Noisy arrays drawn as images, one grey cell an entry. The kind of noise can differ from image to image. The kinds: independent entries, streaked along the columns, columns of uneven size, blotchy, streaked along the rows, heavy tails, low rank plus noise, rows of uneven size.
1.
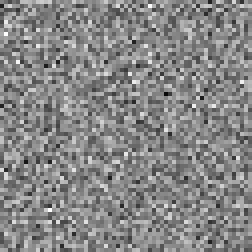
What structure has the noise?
low rank plus noise
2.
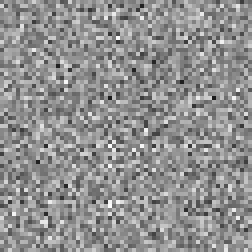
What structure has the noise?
low rank plus noise
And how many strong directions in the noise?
one
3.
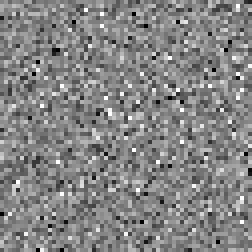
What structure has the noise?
heavy tails
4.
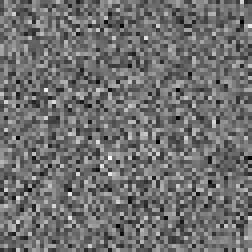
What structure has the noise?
low rank plus noise
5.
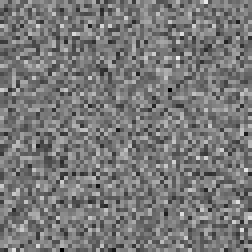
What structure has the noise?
low rank plus noise
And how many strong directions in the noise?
two
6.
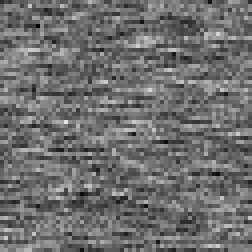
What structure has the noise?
streaked along the rows
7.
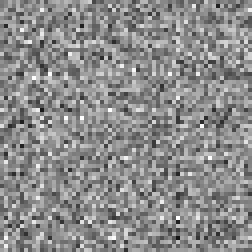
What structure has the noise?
low rank plus noise
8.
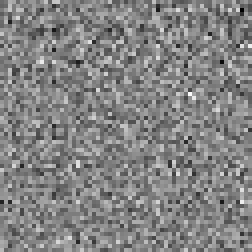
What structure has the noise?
low rank plus noise
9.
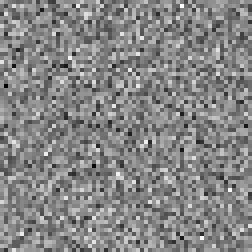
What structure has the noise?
low rank plus noise
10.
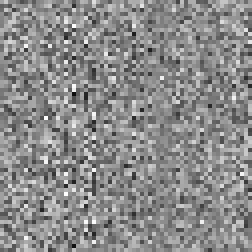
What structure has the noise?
columns of uneven size
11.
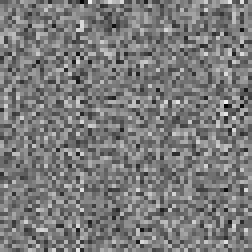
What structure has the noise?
low rank plus noise
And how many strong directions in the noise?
two
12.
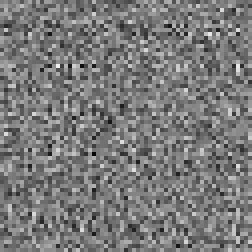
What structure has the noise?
low rank plus noise
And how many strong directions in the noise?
two
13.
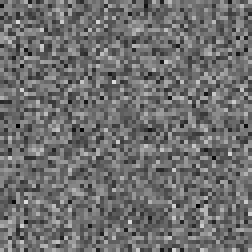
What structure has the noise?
low rank plus noise
